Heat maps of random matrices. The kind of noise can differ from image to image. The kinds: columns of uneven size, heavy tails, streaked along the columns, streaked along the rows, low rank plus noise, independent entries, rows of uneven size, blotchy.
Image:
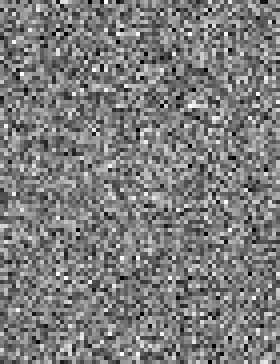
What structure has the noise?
low rank plus noise
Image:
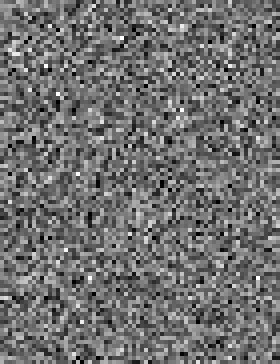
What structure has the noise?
low rank plus noise
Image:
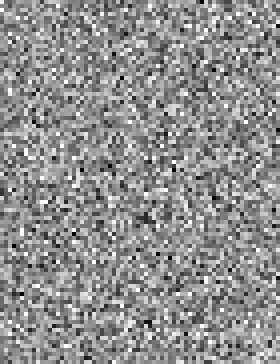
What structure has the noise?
independent entries
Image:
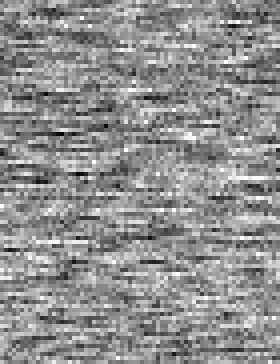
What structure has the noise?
streaked along the rows
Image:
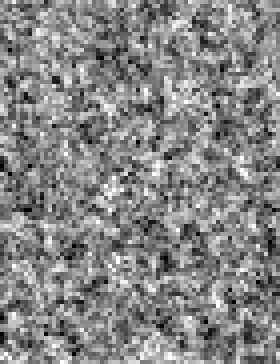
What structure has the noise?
blotchy
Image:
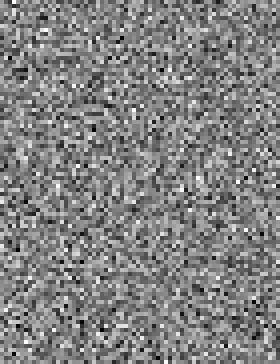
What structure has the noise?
independent entries
